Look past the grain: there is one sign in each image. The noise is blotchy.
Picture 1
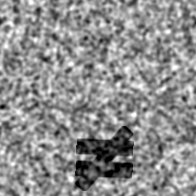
not-equal sign
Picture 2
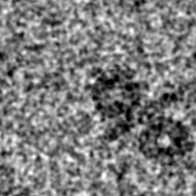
percent sign
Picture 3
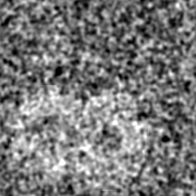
infinity sign
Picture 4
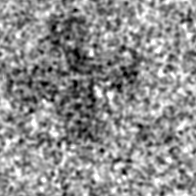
plus sign
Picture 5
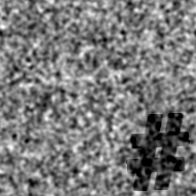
hash sign
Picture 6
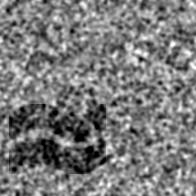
approximately sign
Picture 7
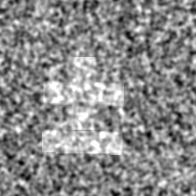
plus-minus sign
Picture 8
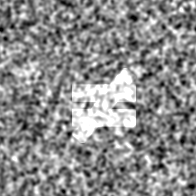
not-equal sign
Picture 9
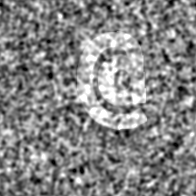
at sign
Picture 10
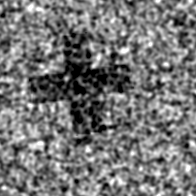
plus sign
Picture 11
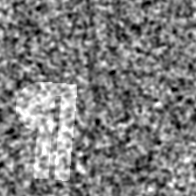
pilcrow
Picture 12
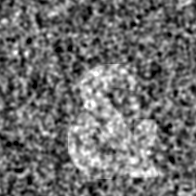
ampersand
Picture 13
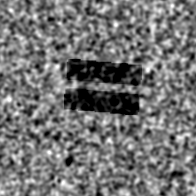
equals sign
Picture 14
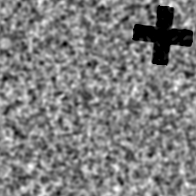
plus sign
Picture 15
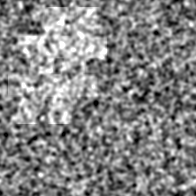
hash sign
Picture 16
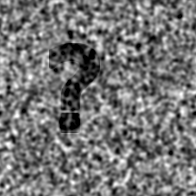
question mark
